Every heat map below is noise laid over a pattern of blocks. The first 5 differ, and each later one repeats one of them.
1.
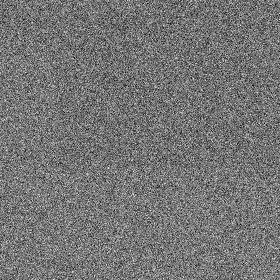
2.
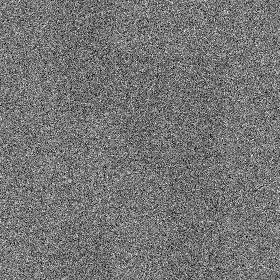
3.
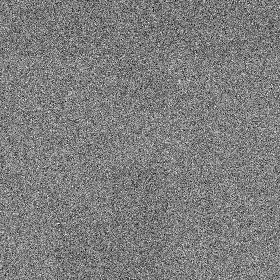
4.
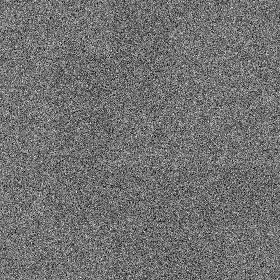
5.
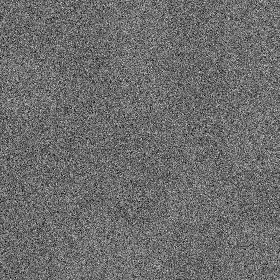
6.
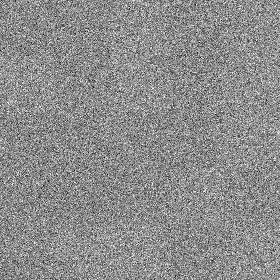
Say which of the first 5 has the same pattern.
5
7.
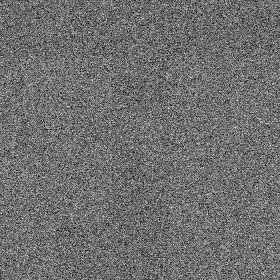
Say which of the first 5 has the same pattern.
3
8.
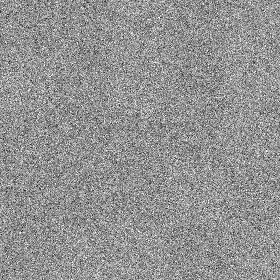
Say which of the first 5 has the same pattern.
5
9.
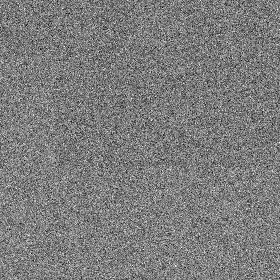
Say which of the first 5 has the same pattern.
1
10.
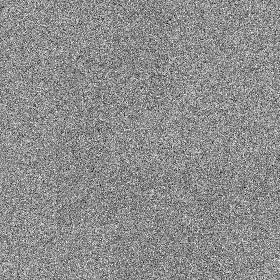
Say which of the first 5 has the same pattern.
4
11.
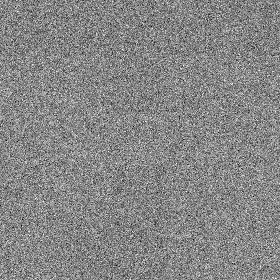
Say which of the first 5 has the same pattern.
3
